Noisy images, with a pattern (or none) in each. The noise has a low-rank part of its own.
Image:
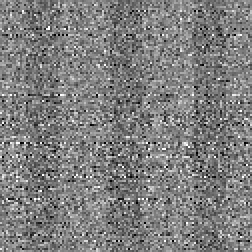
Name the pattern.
vertical stripes
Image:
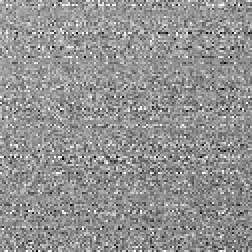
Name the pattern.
a smooth slope
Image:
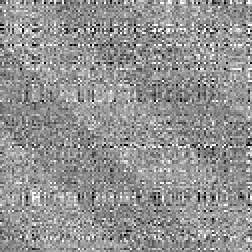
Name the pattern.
diagonal stripes
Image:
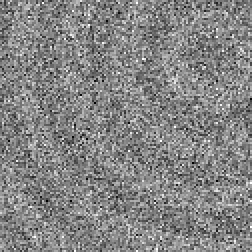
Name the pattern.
rings round one point
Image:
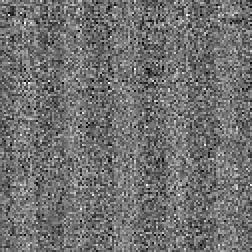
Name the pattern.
vertical stripes
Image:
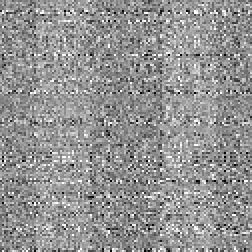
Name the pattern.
vertical stripes
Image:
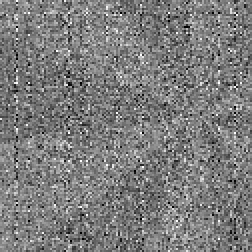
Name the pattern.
spokes from one point
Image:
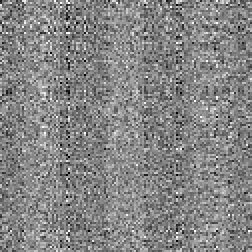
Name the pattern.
vertical stripes
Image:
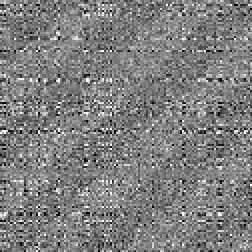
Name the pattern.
diagonal stripes
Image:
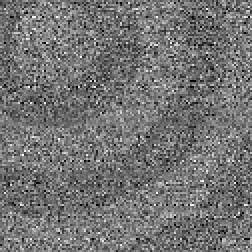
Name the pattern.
rings round one point
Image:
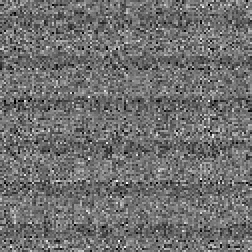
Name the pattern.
horizontal stripes
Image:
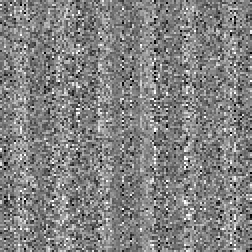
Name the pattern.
vertical stripes
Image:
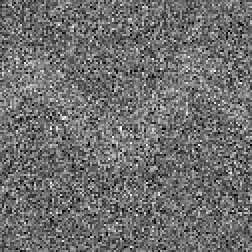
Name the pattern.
a wavy band
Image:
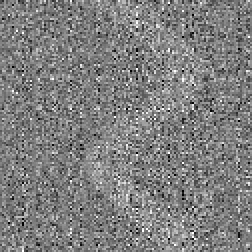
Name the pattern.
a wavy band
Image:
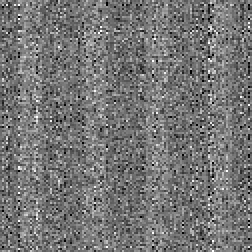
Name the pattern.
vertical stripes
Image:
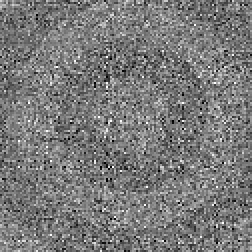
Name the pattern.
rings round one point
